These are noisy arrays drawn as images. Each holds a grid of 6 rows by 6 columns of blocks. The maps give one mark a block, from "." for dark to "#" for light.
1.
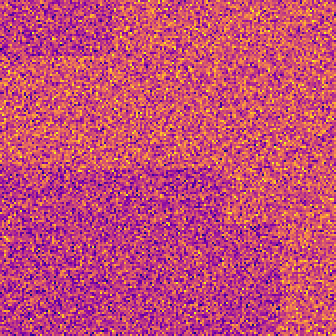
. . # # # #
# # # # # #
# # # # # #
. . . . # #
. . . . . #
. . . . . #
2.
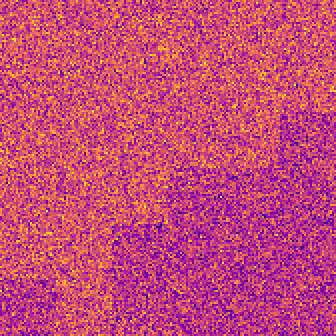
# # # # # #
# # # # # #
# # # # # .
# # # . . .
# # . . . .
. # . . . .
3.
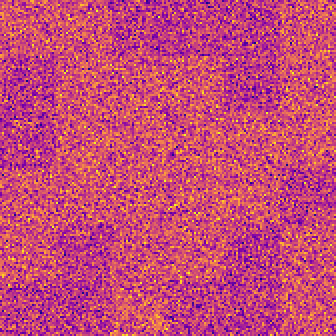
# # . . . #
. # # # . #
. # # # # #
# # # # # .
# . # # . #
. . # . . #
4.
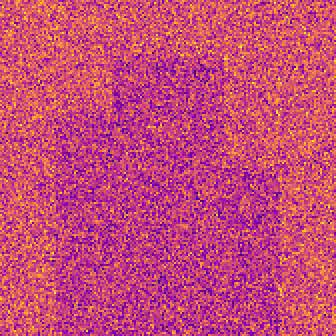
# # # # # #
# # . . # #
# . . . # #
# . . . . #
# . . . . #
# . . . . #
